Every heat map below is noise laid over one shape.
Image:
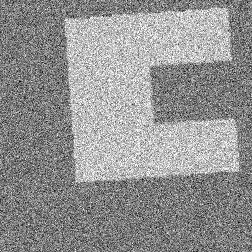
light square with a notch
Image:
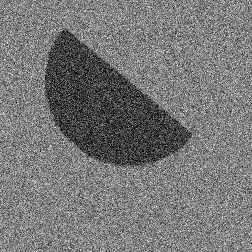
dark half disc
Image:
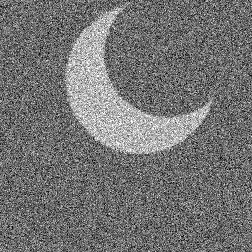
light crescent
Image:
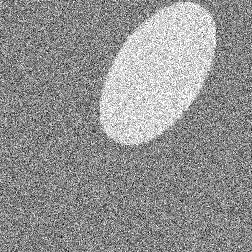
light ellipse
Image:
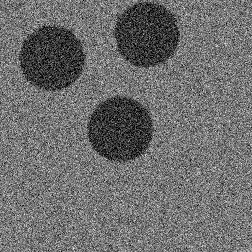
dark three dots
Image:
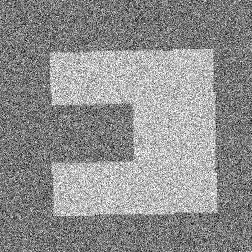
light square with a notch
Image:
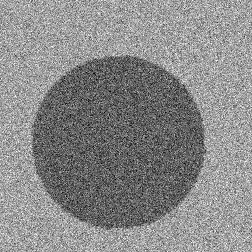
dark disc
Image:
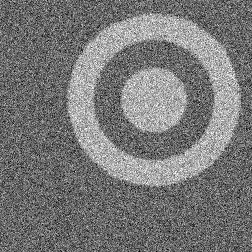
light bullseye
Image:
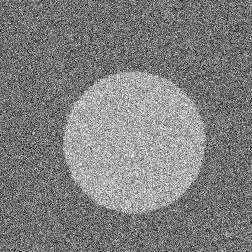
light disc
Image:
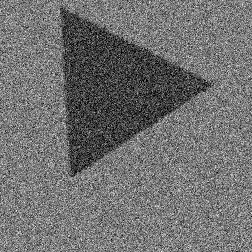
dark triangle
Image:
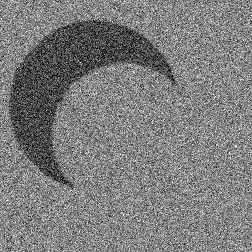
dark crescent
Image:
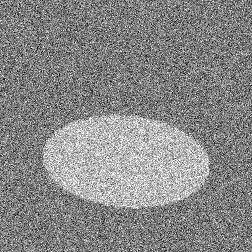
light ellipse
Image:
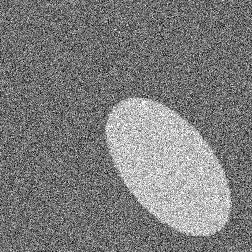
light ellipse
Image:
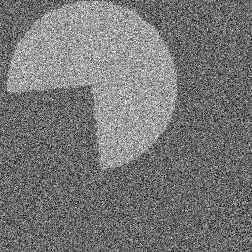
light disc with a wedge cut out
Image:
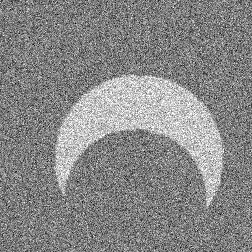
light crescent
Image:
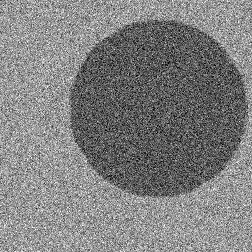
dark disc
